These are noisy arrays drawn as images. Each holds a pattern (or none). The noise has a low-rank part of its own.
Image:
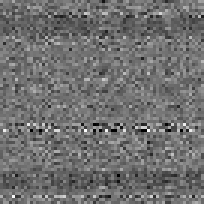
bands of rows
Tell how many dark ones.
2
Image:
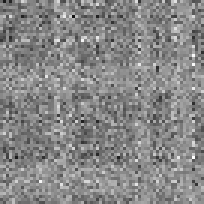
bands of rows crossing bands of columns
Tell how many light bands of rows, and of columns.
2 and 3
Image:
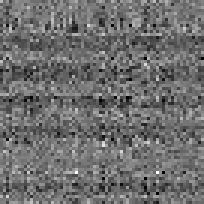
bands of rows
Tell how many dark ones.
5
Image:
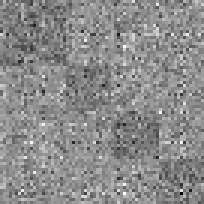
blocks along the diagonal
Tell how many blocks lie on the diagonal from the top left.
4
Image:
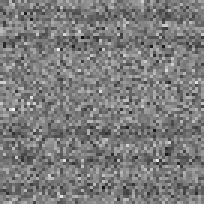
bands of rows
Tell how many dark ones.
5
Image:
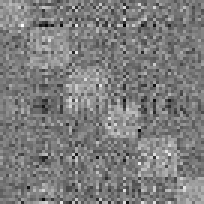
blocks along the diagonal
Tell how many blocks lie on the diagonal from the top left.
6
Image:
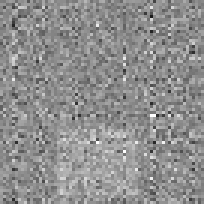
one block
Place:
bottom middle
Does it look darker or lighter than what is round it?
lighter
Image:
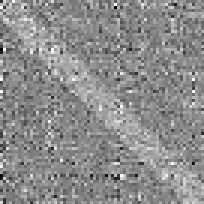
a diagonal band
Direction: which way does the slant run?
top left to bottom right
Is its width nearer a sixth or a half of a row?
a sixth
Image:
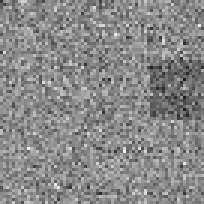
one block
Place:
middle right
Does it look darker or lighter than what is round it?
darker
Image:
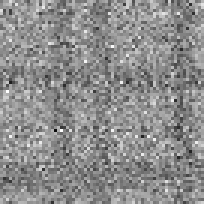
bands of rows crossing bands of columns
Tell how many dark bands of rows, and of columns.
2 and 3
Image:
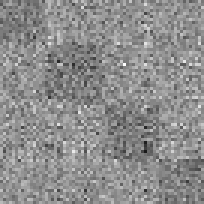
blocks along the diagonal
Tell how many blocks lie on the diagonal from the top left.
4
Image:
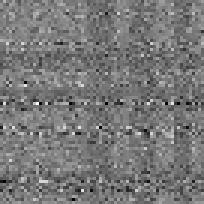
bands of rows crossing bands of columns
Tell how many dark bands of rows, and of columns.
3 and 3
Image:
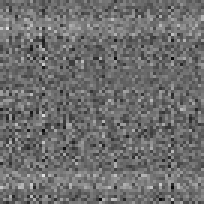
bands of rows
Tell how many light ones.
2
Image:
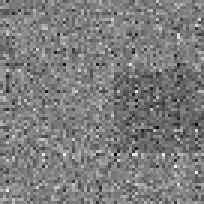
one block
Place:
middle right
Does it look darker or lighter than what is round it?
darker
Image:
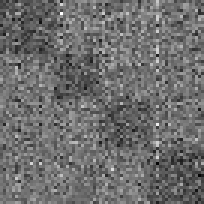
blocks along the diagonal
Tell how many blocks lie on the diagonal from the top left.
4
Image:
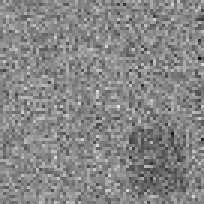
one block
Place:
bottom right
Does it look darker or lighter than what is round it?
darker
